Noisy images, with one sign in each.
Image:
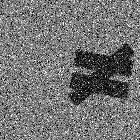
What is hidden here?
dark not-equal sign
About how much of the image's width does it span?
half
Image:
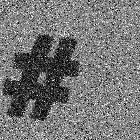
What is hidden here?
dark hash sign
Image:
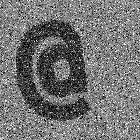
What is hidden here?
dark at sign
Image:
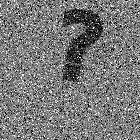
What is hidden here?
dark question mark
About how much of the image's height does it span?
half
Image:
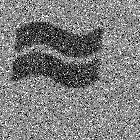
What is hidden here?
dark approximately sign
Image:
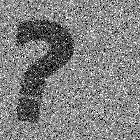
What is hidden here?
dark question mark
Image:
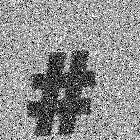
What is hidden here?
dark hash sign
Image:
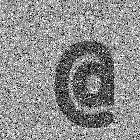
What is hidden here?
dark at sign
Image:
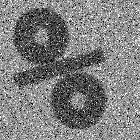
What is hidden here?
dark percent sign
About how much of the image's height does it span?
nearly all
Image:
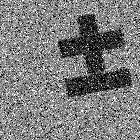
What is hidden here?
dark plus-minus sign
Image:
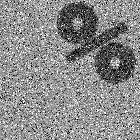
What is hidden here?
dark percent sign
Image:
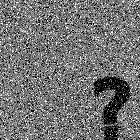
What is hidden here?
dark question mark, bottom right
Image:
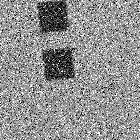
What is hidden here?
dark colon
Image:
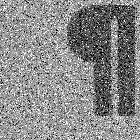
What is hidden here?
dark pilcrow
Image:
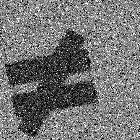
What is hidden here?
dark not-equal sign
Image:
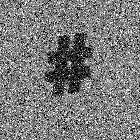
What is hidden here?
dark hash sign, centre
